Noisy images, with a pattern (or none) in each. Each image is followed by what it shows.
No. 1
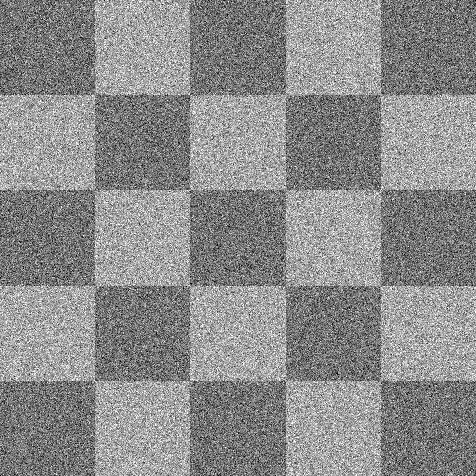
a checkerboard
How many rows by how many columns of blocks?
5 by 5
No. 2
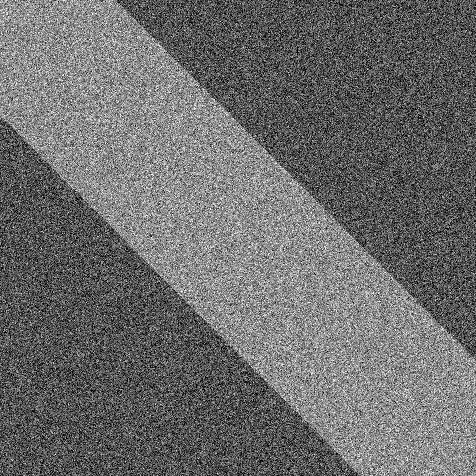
a diagonal band
